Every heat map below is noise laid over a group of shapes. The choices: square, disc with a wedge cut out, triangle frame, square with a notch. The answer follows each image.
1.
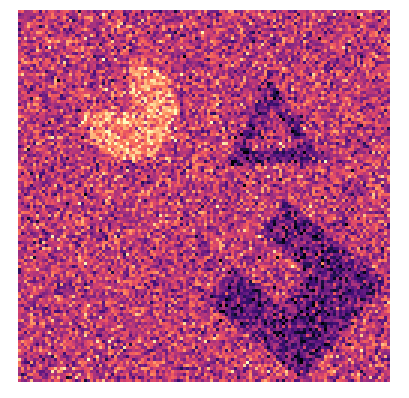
top left: light disc with a wedge cut out; top right: dark triangle frame; bottom right: dark square with a notch
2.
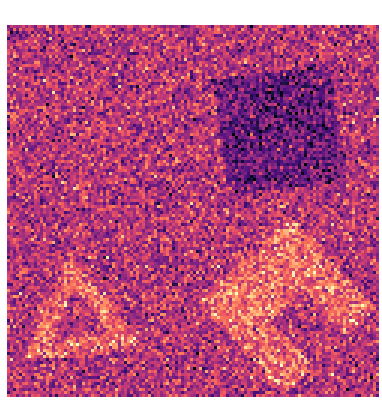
top right: dark square; bottom left: light triangle frame; bottom right: light square with a notch
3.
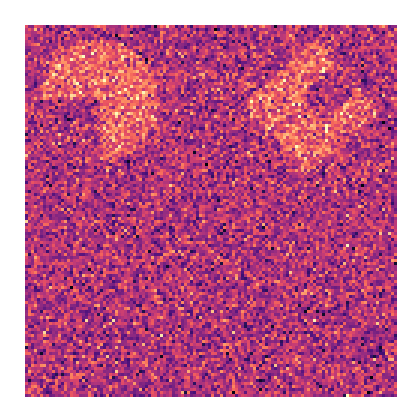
top left: light disc with a wedge cut out; top right: light square with a notch
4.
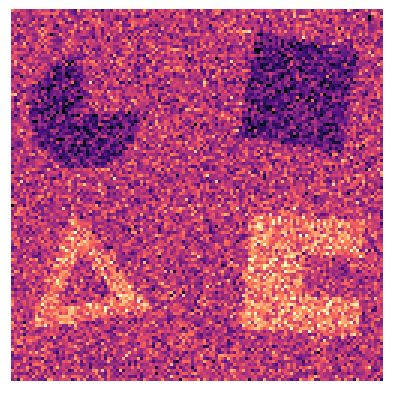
top left: dark disc with a wedge cut out; top right: dark square; bottom left: light triangle frame; bottom right: light square with a notch
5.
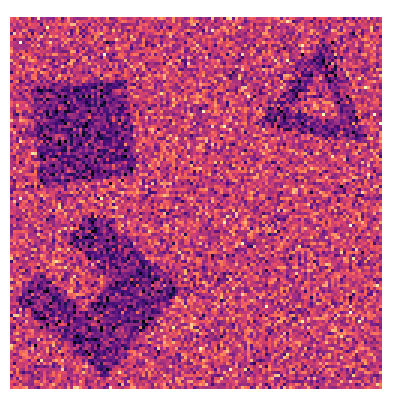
top left: dark square; top right: dark triangle frame; bottom left: dark square with a notch
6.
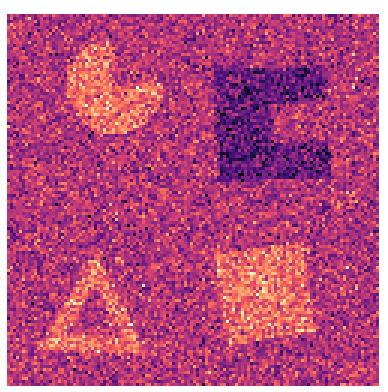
top left: light disc with a wedge cut out; top right: dark square with a notch; bottom left: light triangle frame; bottom right: light square
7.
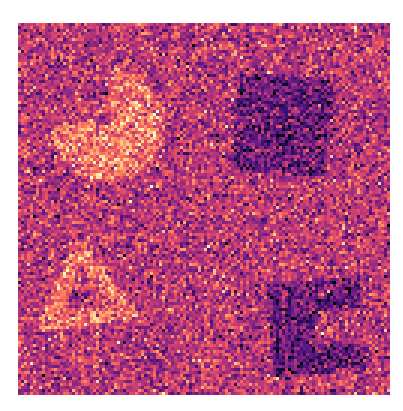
top left: light disc with a wedge cut out; top right: dark square; bottom left: light triangle frame; bottom right: dark square with a notch
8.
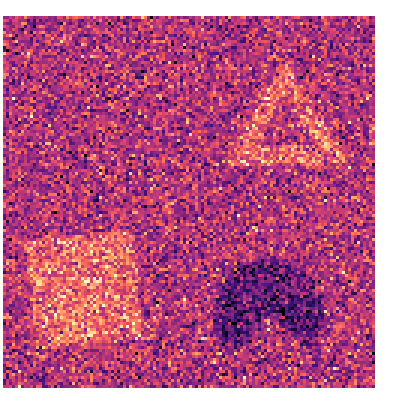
top right: light triangle frame; bottom left: light square; bottom right: dark disc with a wedge cut out
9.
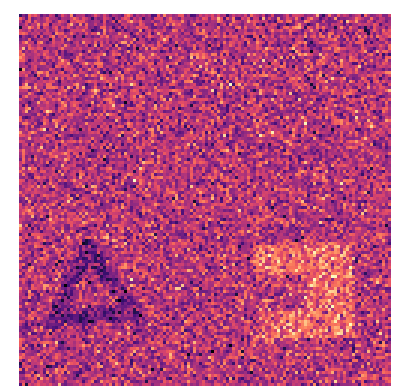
bottom left: dark triangle frame; bottom right: light square with a notch
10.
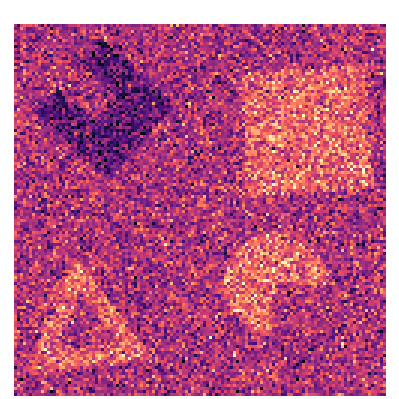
top left: dark square with a notch; top right: light square; bottom left: light triangle frame; bottom right: light disc with a wedge cut out
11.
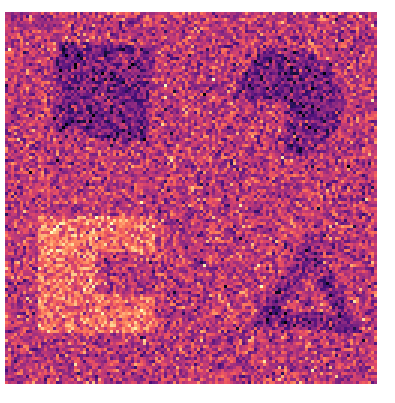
top left: dark square; top right: dark disc with a wedge cut out; bottom left: light square with a notch; bottom right: dark triangle frame
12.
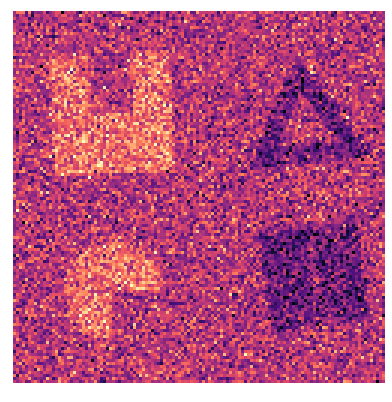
top left: light square with a notch; top right: dark triangle frame; bottom left: light disc with a wedge cut out; bottom right: dark square
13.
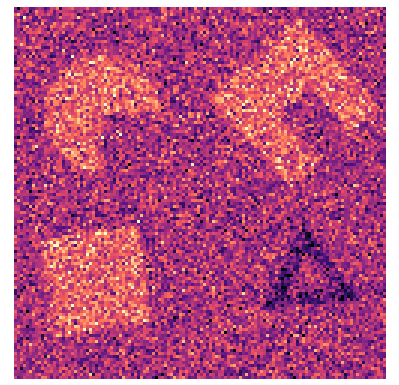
top left: light disc with a wedge cut out; top right: light square with a notch; bottom left: light square; bottom right: dark triangle frame
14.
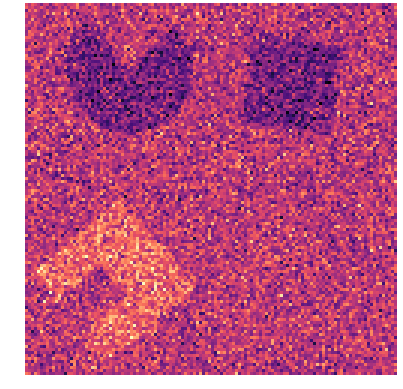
top left: dark disc with a wedge cut out; top right: dark square; bottom left: light square with a notch
